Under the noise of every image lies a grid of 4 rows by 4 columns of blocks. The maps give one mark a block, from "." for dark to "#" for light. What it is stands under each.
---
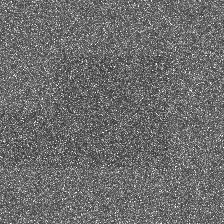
# # # #
# . . #
. . . #
# # # #
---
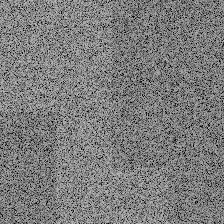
# # . .
# # . .
. # . .
. # # .
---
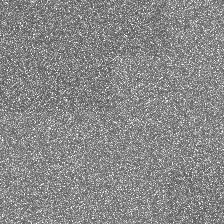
. . . #
. . # #
# # # #
# # # .
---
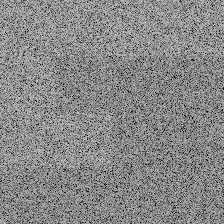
# # # #
# . . .
# # . .
. . . .
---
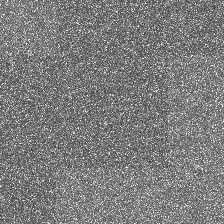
# . . .
. . . #
. . . #
. # # #
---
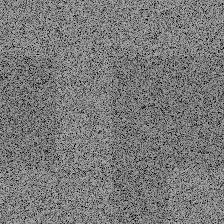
# # # #
. # . .
. # . .
# # . #
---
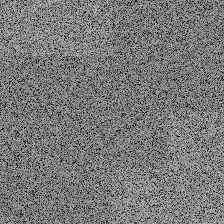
# # . .
. . . .
. . . #
. . # #
